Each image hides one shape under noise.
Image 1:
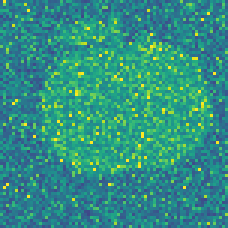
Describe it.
light apple
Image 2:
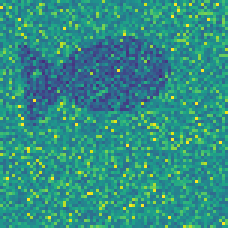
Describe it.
dark fish
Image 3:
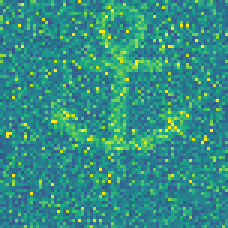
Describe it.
light anchor
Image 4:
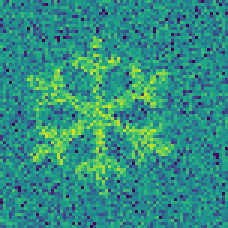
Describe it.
light snowflake
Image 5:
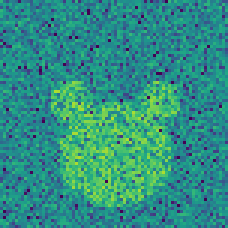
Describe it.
light bear's head
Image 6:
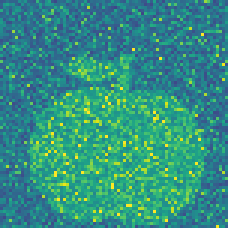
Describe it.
light apple
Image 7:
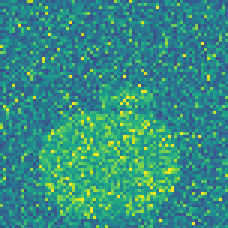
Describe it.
light apple
